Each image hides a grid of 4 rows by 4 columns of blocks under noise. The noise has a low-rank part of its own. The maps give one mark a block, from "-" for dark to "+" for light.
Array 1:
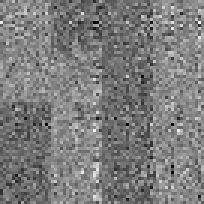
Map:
+ - - +
+ + - +
- + - +
- + - +
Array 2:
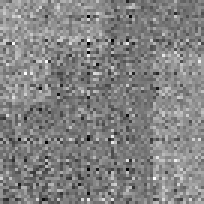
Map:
+ + - -
+ - - +
- - - +
- - - +
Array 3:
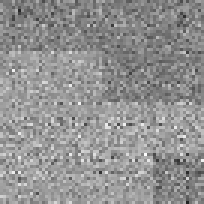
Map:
- - - -
+ + - -
+ + + +
+ + + -
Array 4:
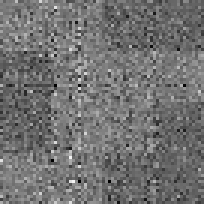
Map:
+ + - -
- + + +
- + + -
+ + - -
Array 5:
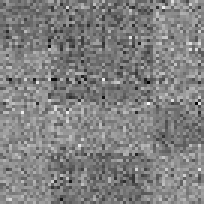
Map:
- - - +
+ - - +
+ + + -
+ - - +
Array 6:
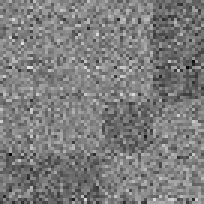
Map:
+ + + -
+ + + -
+ + - +
- - + +
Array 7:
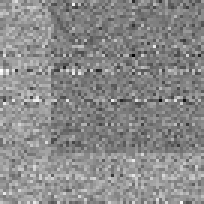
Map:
+ - - -
+ - - -
+ - - -
+ + + +
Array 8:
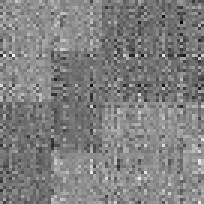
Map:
+ + - -
+ - - -
- - + +
- + + +
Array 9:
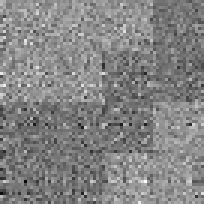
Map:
+ + + -
+ + - -
- - - +
- - + +
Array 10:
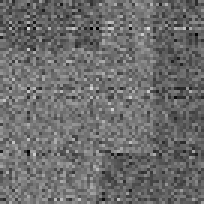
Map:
- - + -
+ + + -
+ + + -
+ + - -
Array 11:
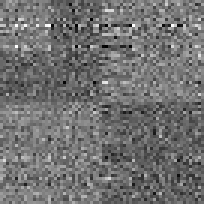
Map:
+ - + +
- - + +
+ + - -
+ + - -
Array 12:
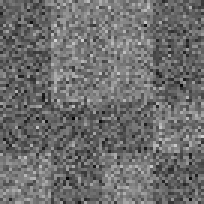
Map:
- + + -
- + + -
- - - +
+ - + -
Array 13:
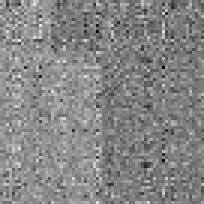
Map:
+ - - -
+ + - -
+ + - -
+ + - -
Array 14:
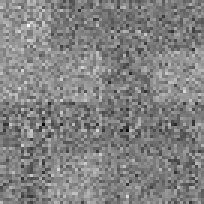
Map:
+ - - -
+ + - +
- - - -
- + - -
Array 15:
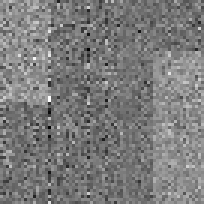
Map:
+ - - -
+ - - +
- - - +
- - - +
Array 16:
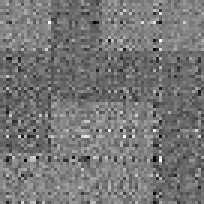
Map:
+ - + +
- - - -
- + + -
+ + + -
